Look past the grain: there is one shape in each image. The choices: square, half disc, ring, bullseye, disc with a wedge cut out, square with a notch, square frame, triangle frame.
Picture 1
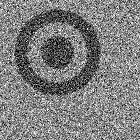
bullseye
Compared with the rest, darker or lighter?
darker
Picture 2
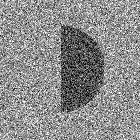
half disc
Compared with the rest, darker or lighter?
darker
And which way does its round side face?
right
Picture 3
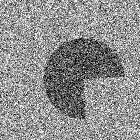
disc with a wedge cut out
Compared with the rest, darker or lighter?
darker
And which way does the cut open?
down and right
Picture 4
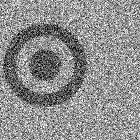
bullseye
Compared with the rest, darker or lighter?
darker
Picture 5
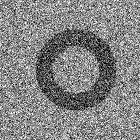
ring
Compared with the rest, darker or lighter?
darker
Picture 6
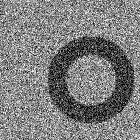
ring
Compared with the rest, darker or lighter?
darker
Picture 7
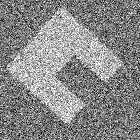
square with a notch
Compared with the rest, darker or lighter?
lighter
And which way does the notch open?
down and right
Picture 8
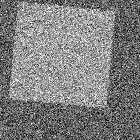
square
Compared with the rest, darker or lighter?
lighter
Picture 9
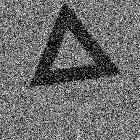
triangle frame
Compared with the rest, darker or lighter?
darker
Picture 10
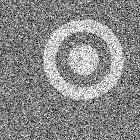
bullseye
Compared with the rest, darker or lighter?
lighter
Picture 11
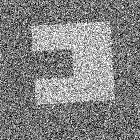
square with a notch
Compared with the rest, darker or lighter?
lighter
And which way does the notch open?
left
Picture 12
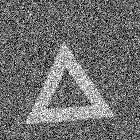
triangle frame
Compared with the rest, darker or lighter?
lighter
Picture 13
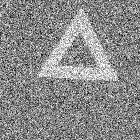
triangle frame
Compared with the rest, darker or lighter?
lighter
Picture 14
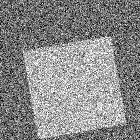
square
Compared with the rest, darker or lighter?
lighter
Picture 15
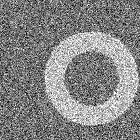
ring
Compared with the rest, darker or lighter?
lighter
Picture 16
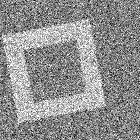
square frame
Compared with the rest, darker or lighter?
lighter
